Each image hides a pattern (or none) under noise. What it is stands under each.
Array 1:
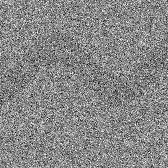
a wavy band
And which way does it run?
left to right
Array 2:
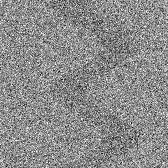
a wavy band
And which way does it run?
top to bottom
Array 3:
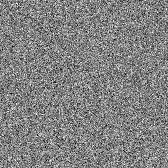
only noise
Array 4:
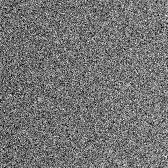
a smooth slope
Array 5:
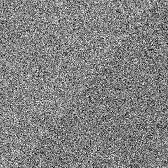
a sharp edge
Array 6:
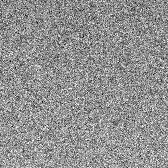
a smooth slope
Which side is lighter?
bottom
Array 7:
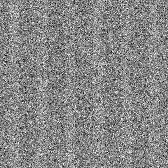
vertical stripes
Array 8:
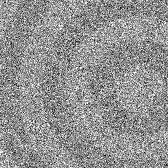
rings round one point
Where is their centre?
middle right
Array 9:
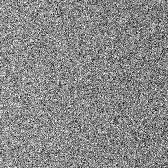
a smooth slope
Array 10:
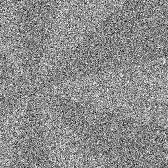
spokes from one point
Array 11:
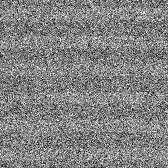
horizontal stripes
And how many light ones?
6
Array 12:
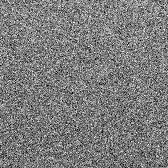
a smooth slope
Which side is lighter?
top
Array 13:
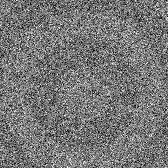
rings round one point
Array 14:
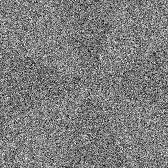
spokes from one point
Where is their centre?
centre
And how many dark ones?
4
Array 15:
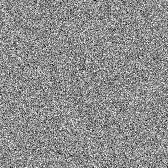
only noise
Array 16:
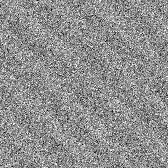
diagonal stripes
